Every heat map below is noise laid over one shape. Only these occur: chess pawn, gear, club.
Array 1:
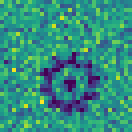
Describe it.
dark gear
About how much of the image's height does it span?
half
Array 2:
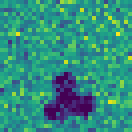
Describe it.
dark club, bottom middle
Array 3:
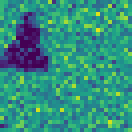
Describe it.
dark chess pawn
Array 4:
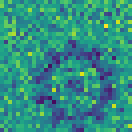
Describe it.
dark gear
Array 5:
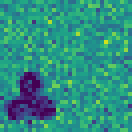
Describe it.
dark club, bottom left
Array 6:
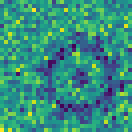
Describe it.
dark gear
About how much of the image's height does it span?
two thirds
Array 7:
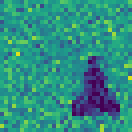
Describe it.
dark chess pawn
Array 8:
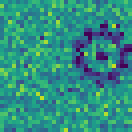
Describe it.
dark gear
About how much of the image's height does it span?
half
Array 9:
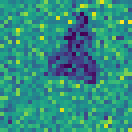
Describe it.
dark chess pawn
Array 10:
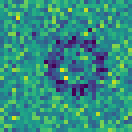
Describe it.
dark gear
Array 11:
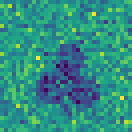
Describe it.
dark club
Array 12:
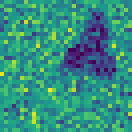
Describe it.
dark chess pawn
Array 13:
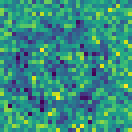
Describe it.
dark gear
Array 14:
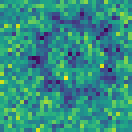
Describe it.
dark gear
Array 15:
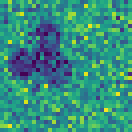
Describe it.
dark club
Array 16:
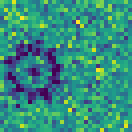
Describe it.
dark gear
